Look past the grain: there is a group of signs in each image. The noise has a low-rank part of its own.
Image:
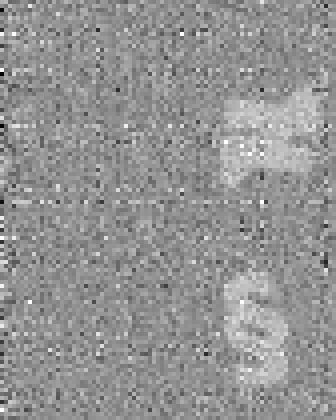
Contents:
top right: not-equal sign; bottom right: section sign
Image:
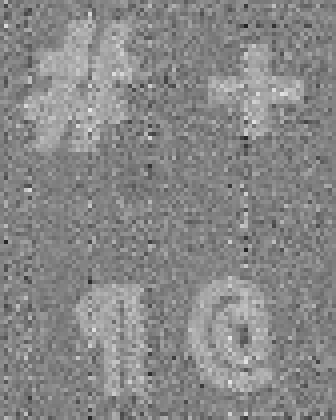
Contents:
top left: hash sign; top right: plus sign; bottom left: pilcrow; bottom right: at sign
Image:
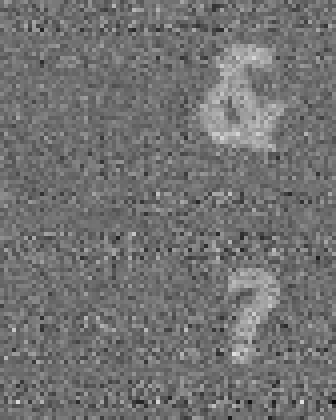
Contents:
top right: ampersand; bottom right: question mark
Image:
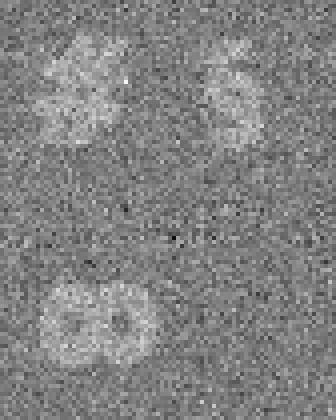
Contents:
top left: hash sign; top right: section sign; bottom left: infinity sign
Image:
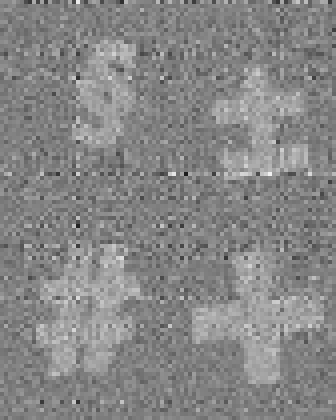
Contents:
top left: section sign; top right: plus-minus sign; bottom left: hash sign; bottom right: plus sign
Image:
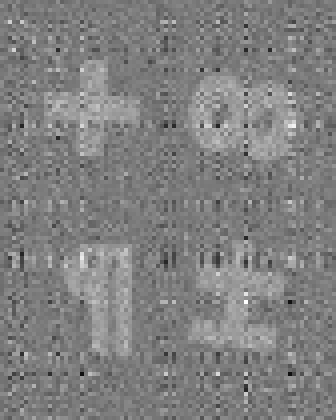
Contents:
top left: plus sign; top right: infinity sign; bottom left: pilcrow; bottom right: plus-minus sign
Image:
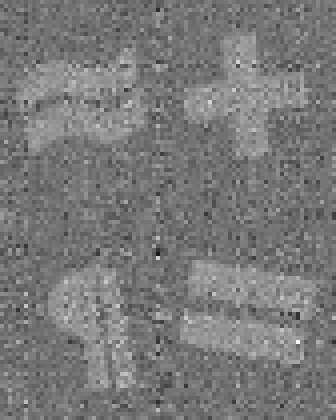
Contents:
top left: approximately sign; top right: plus sign; bottom left: pilcrow; bottom right: equals sign
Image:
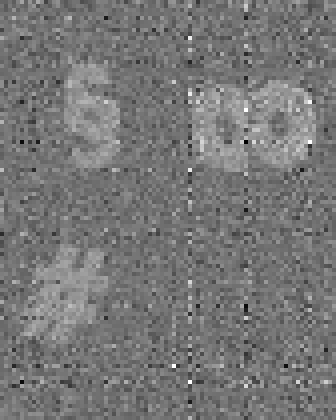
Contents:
top left: section sign; top right: infinity sign; bottom left: hash sign
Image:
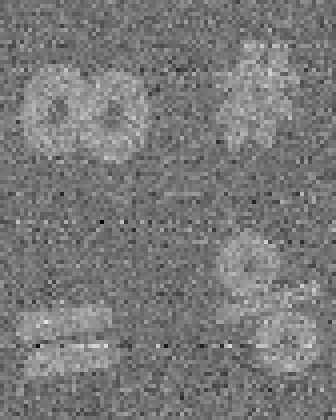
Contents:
top left: infinity sign; top right: hash sign; bottom left: equals sign; bottom right: percent sign
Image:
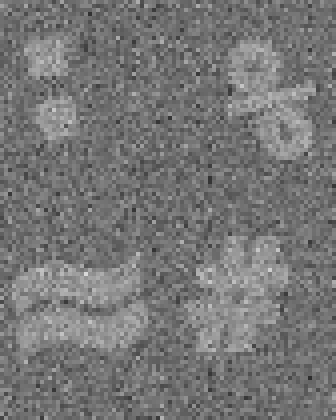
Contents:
top left: colon; top right: percent sign; bottom left: approximately sign; bottom right: hash sign
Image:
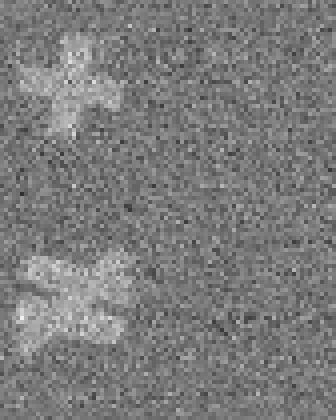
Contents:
top left: plus sign; bottom left: not-equal sign
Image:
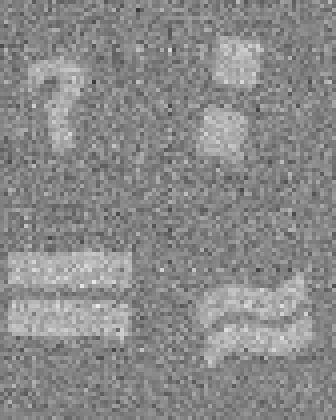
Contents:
top left: question mark; top right: colon; bottom left: equals sign; bottom right: approximately sign
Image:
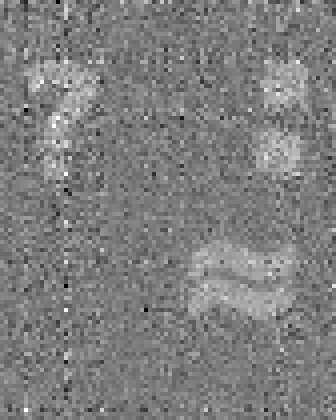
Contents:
top left: question mark; top right: colon; bottom right: approximately sign
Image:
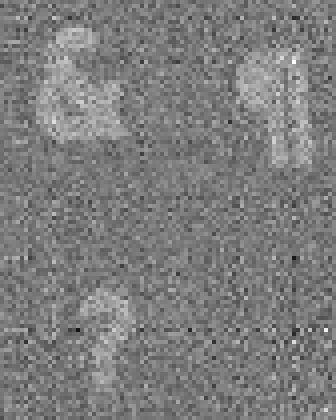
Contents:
top left: ampersand; top right: pilcrow; bottom left: question mark
